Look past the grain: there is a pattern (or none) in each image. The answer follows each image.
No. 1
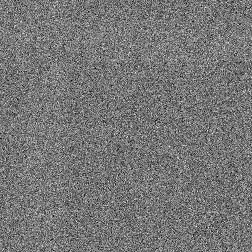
bands of rows crossing bands of columns
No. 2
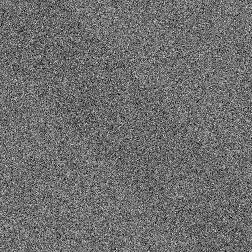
a diagonal band
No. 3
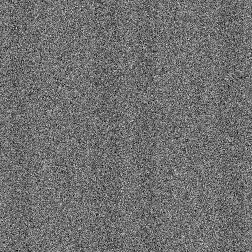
bands of columns
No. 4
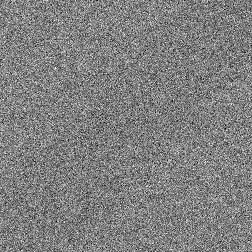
a diagonal band
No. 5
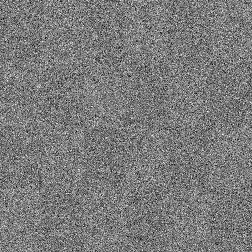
a checkerboard
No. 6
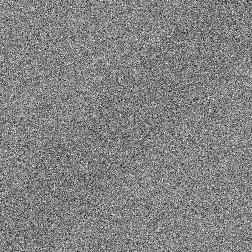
a diagonal band
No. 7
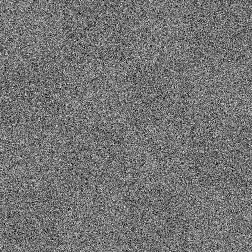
a checkerboard
